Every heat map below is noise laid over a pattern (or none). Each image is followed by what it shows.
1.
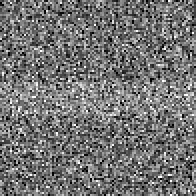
one horizontal stripe
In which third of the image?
middle
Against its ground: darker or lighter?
lighter
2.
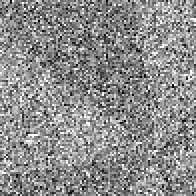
spokes from one point
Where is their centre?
bottom right
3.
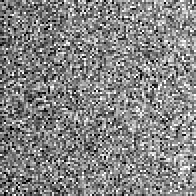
a smooth slope
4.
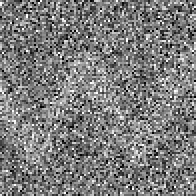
a wavy band
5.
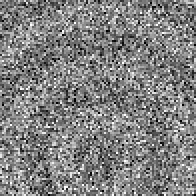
rings round one point
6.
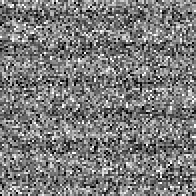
horizontal stripes
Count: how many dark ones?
6
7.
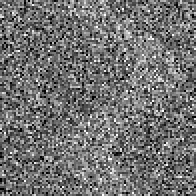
a wavy band
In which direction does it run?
top to bottom
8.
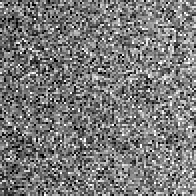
a smooth slope
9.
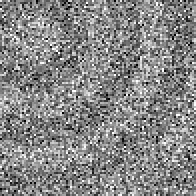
rings round one point
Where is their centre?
top left
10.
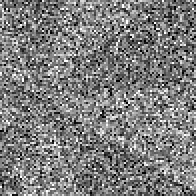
spokes from one point
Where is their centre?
middle left
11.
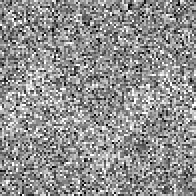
a wavy band
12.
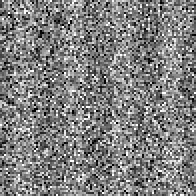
vertical stripes
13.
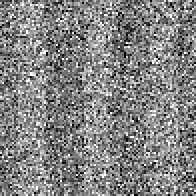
vertical stripes
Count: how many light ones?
3
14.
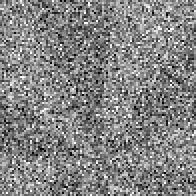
spokes from one point
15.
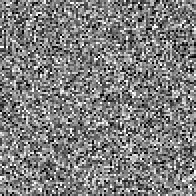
only noise
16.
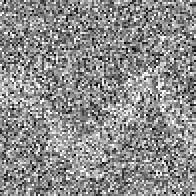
a wavy band
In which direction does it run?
left to right
